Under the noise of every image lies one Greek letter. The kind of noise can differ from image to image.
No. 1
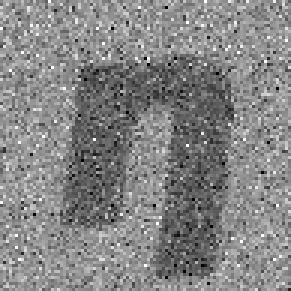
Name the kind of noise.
heavy tails
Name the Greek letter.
eta
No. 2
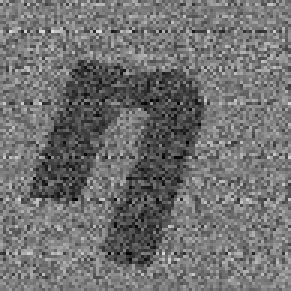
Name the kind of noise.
rows of uneven size
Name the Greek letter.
eta
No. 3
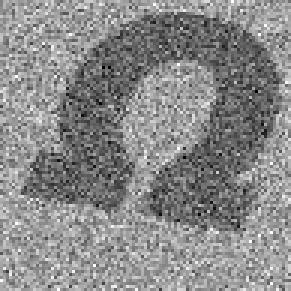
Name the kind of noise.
independent entries
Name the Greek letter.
omega
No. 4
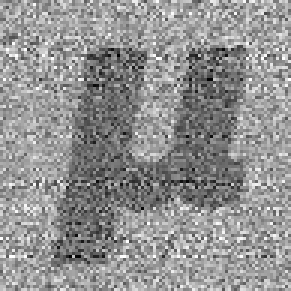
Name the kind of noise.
rows of uneven size
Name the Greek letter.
mu
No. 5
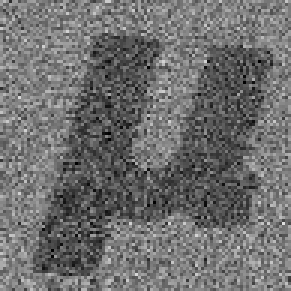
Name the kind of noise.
low rank plus noise
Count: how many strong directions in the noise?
two
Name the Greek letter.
mu
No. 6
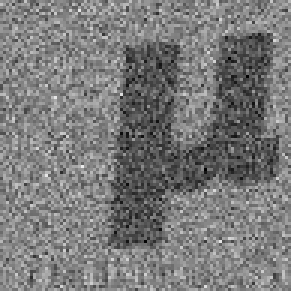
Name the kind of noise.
low rank plus noise
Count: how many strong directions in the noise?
three or four
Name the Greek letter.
mu
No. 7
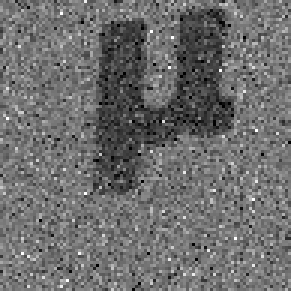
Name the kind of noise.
heavy tails
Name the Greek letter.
mu
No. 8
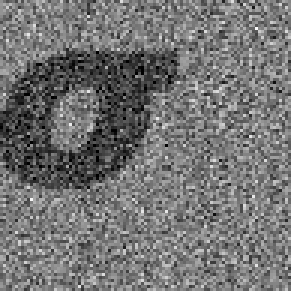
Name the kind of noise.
low rank plus noise
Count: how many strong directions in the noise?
five to eight
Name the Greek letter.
sigma
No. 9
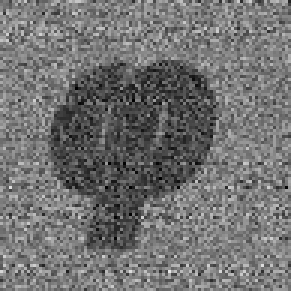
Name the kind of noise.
rows of uneven size
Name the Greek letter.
phi
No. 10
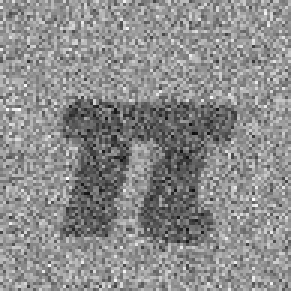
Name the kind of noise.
low rank plus noise
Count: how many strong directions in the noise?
two
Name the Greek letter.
pi
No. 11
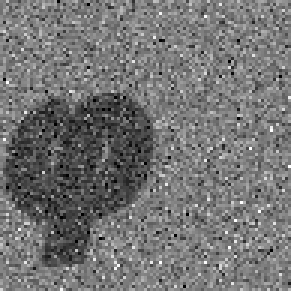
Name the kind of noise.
heavy tails
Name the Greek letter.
phi
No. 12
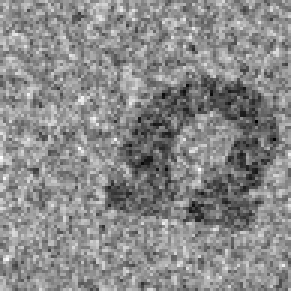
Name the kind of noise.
blotchy
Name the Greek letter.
omega
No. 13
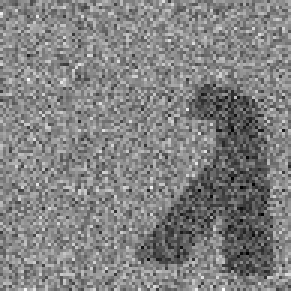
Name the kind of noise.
low rank plus noise
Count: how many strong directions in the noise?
five to eight
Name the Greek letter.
lambda
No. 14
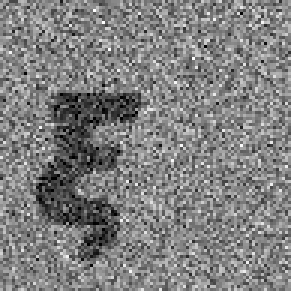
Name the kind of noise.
independent entries
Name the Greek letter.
xi
